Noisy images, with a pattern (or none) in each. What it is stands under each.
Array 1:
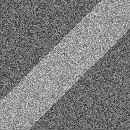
a diagonal band
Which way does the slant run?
bottom left to top right
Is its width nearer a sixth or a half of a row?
a half
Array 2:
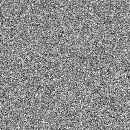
only noise
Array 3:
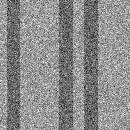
bands of columns
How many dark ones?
3
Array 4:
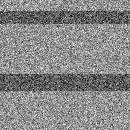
bands of rows
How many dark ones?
2
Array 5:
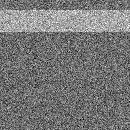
one band of rows
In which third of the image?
top
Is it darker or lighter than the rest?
lighter
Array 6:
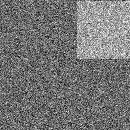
one block
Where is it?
top right
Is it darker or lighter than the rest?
lighter
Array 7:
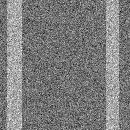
bands of columns
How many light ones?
2
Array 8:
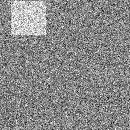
one block
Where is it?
top left
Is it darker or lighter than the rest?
lighter
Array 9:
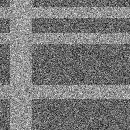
bands of rows crossing bands of columns
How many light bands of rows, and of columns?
3 and 1
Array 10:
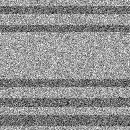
bands of rows
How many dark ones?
5
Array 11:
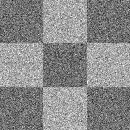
a checkerboard
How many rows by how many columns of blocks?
3 by 3
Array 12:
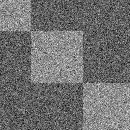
blocks along the diagonal
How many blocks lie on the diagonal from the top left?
3
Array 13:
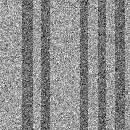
bands of columns
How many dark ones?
5
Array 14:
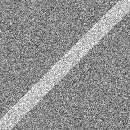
a diagonal band
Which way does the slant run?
bottom left to top right
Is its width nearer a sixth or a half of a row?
a sixth
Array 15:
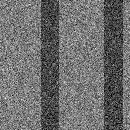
bands of columns
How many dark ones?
2
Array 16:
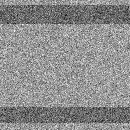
bands of rows
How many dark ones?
2
